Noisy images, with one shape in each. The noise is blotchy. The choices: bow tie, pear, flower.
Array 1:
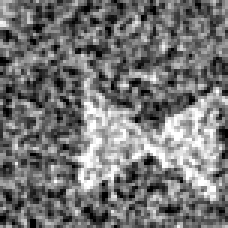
light bow tie
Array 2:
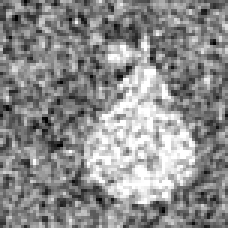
light pear
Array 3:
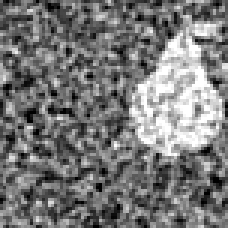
light pear
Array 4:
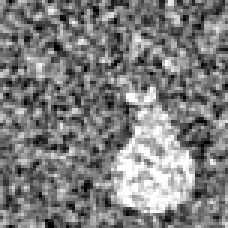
light pear
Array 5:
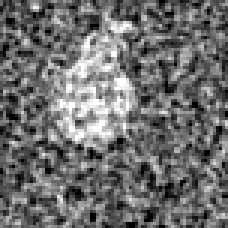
light pear
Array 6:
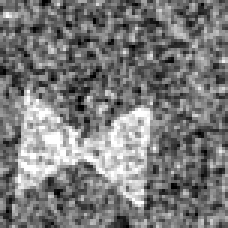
light bow tie
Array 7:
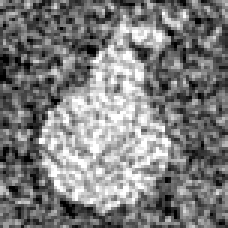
light pear
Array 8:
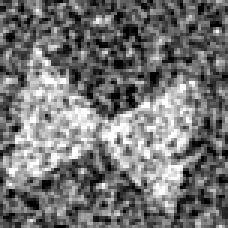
light bow tie
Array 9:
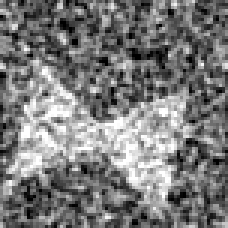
light bow tie
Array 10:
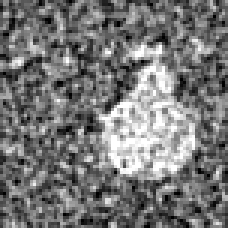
light pear
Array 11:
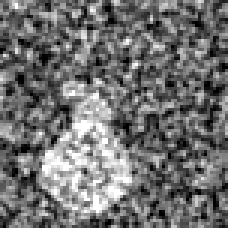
light pear
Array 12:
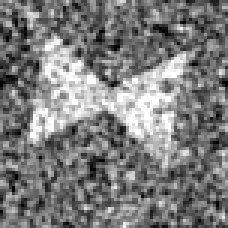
light bow tie
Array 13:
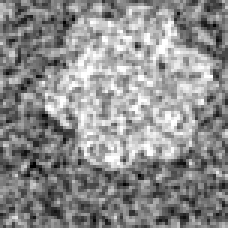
light flower
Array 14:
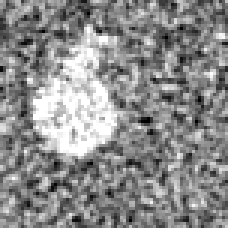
light pear
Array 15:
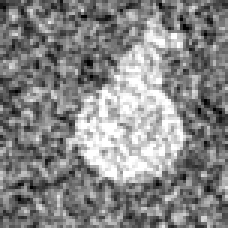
light pear
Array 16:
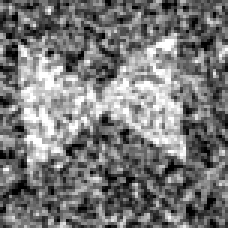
light bow tie
